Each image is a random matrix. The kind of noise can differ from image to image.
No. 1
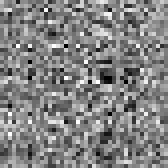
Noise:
low rank plus noise
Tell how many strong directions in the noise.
three or four
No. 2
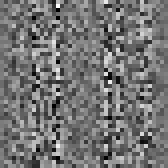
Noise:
columns of uneven size
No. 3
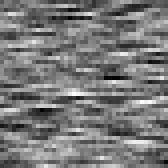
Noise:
streaked along the rows
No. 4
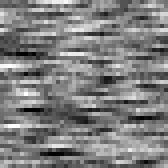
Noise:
streaked along the rows
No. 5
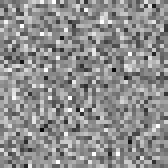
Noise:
independent entries
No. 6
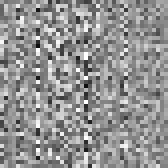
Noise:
columns of uneven size
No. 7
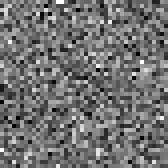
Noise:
independent entries
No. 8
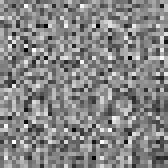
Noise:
low rank plus noise
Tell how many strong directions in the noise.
three or four
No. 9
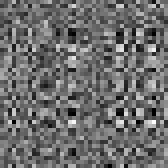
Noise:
low rank plus noise
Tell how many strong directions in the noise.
one
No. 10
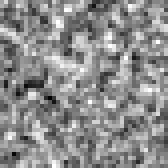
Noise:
blotchy
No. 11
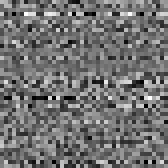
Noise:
rows of uneven size
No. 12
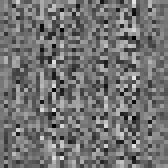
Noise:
columns of uneven size
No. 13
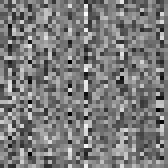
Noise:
columns of uneven size
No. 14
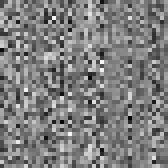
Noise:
columns of uneven size
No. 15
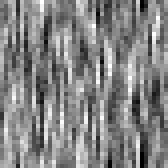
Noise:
streaked along the columns
